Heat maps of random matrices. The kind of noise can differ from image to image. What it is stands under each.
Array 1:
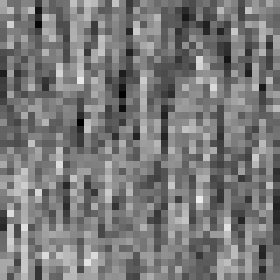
streaked along the columns
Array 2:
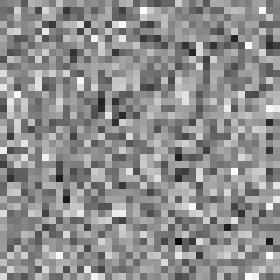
low rank plus noise
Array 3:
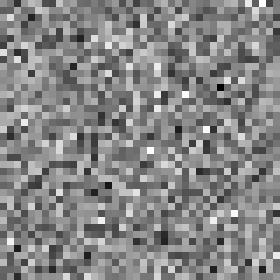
independent entries
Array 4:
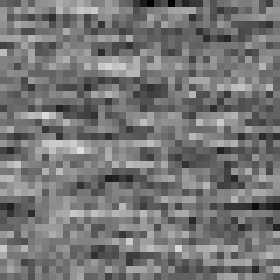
streaked along the rows
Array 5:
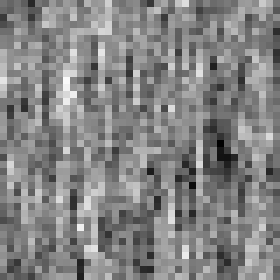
streaked along the columns
